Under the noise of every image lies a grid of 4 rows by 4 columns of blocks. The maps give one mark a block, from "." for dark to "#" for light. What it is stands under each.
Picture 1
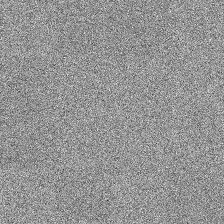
#..#
.###
.###
#.#.
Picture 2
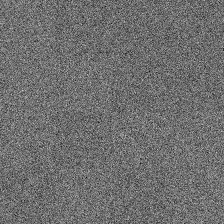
#...
##..
#.##
.#.#
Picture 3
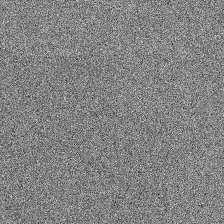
####
..##
...#
...#
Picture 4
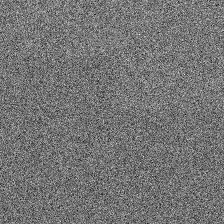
####
..##
....
....
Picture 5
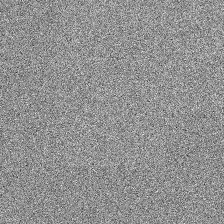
.###
.###
.##.
....
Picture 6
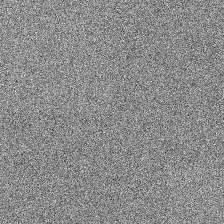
##..
##..
....
...#
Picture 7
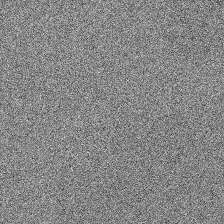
###.
####
##..
#...
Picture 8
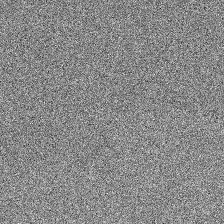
....
....
..##
####
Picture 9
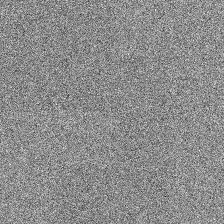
..##
...#
##.#
#..#
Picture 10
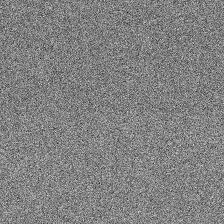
....
....
####
####
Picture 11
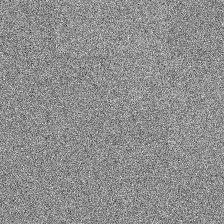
.##.
..##
...#
....
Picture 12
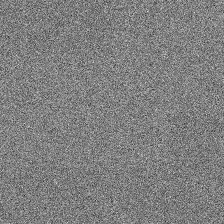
..##
####
###.
....
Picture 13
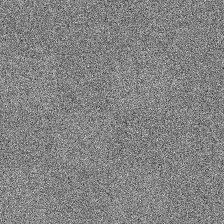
....
#.#.
.#..
#.#.
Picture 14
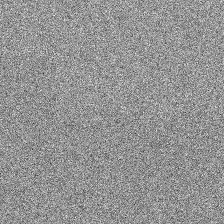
####
.###
....
....
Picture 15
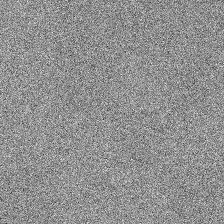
#...
#.#.
##.#
.##.
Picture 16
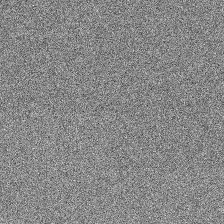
....
....
##..
####
